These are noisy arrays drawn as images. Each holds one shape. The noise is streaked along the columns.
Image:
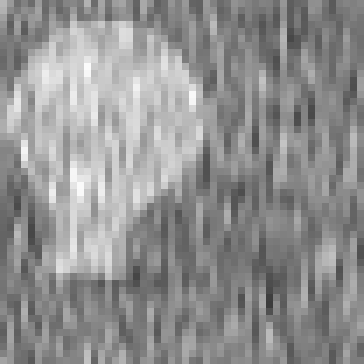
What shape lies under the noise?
light bulb
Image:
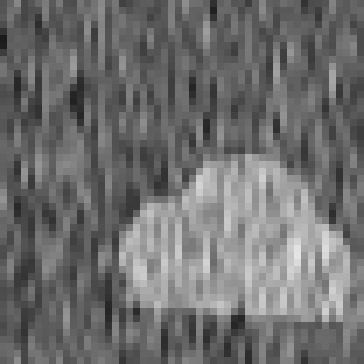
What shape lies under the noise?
cloud
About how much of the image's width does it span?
two thirds
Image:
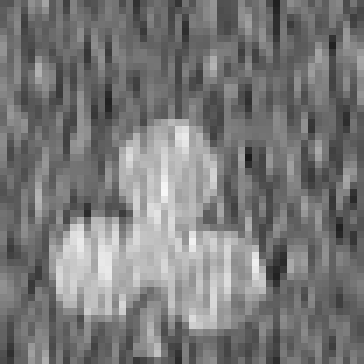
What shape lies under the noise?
club
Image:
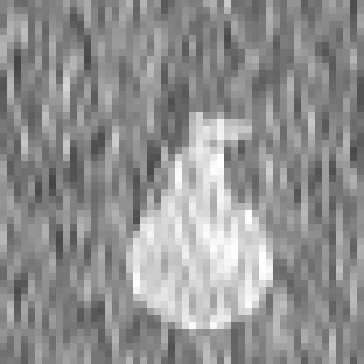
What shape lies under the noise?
pear
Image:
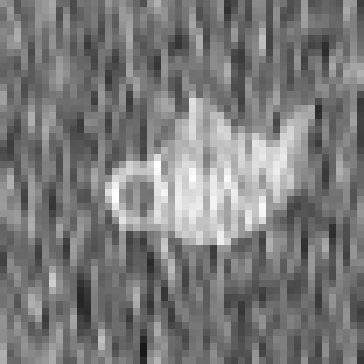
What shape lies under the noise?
teapot
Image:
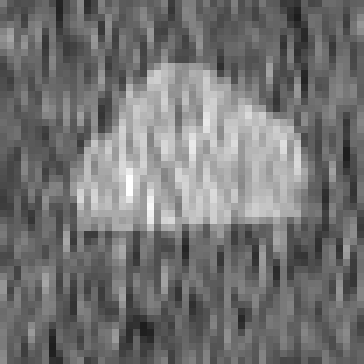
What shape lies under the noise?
cloud
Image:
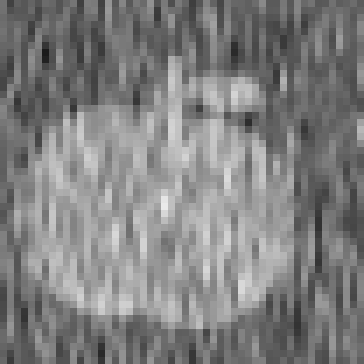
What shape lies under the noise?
apple
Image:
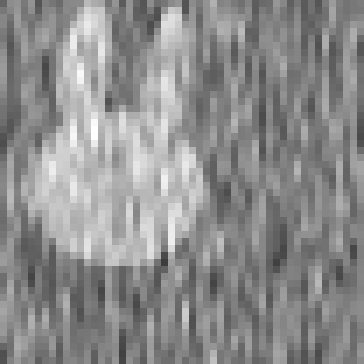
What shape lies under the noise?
rabbit's head
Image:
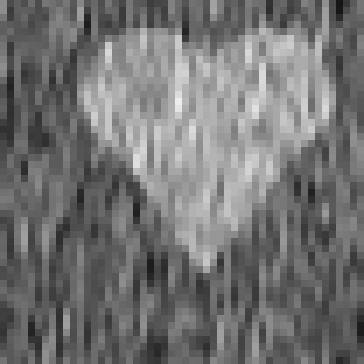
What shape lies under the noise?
heart
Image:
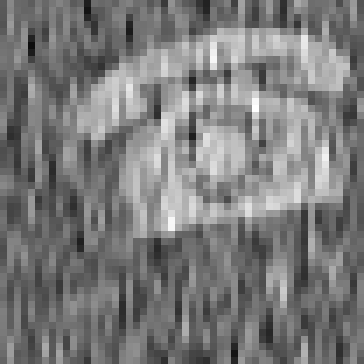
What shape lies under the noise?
telephone
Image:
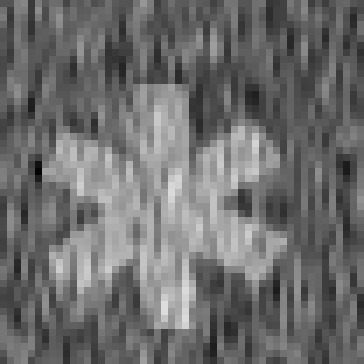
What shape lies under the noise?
asterisk
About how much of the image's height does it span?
two thirds
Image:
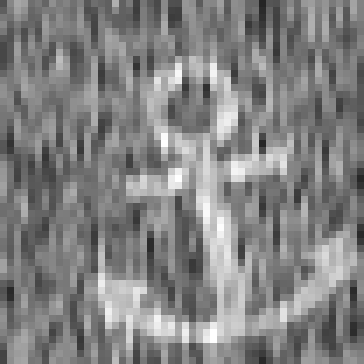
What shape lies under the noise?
anchor
